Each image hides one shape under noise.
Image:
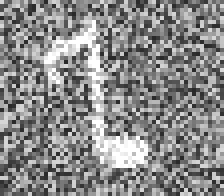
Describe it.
light musical note
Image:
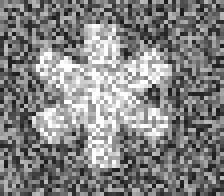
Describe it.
light asterisk
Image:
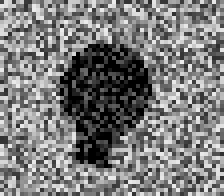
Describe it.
dark light bulb
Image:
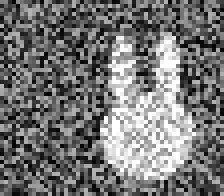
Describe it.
light rabbit's head
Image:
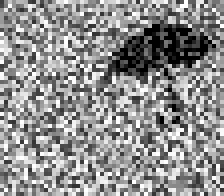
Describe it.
dark umbrella
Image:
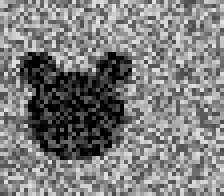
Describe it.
dark bear's head
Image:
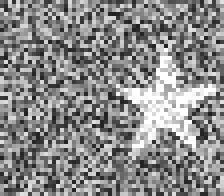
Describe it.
light star
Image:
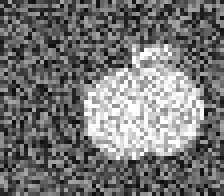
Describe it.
light apple
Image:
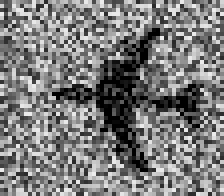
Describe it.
dark airplane
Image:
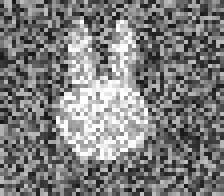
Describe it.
light rabbit's head
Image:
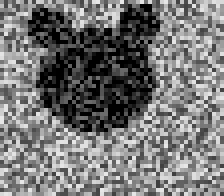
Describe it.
dark bear's head
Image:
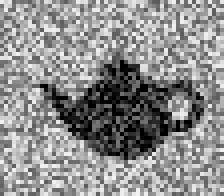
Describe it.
dark teapot
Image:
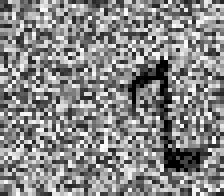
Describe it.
dark musical note
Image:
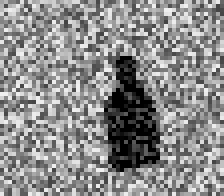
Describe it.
dark bottle
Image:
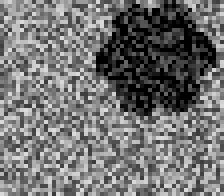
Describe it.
dark flower
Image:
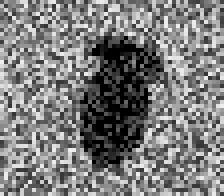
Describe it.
dark footprint
